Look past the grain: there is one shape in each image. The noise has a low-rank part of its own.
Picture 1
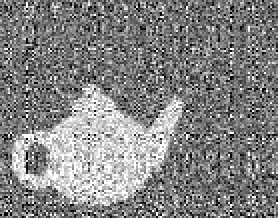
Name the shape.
teapot
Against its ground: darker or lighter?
lighter
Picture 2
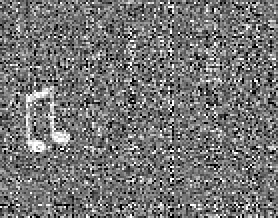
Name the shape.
pair of musical notes
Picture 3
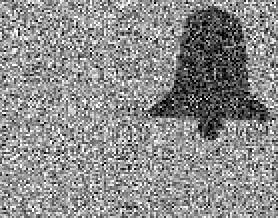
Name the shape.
bell
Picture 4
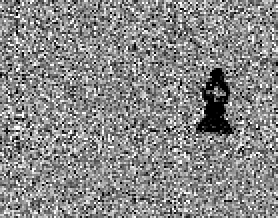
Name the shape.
chess bishop
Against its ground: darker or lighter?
darker
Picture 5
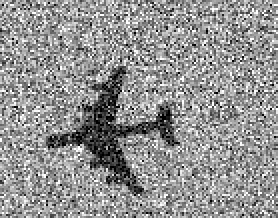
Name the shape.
airplane
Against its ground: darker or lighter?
darker
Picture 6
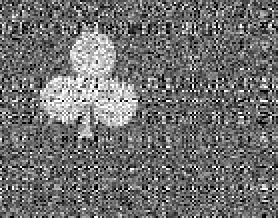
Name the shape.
club
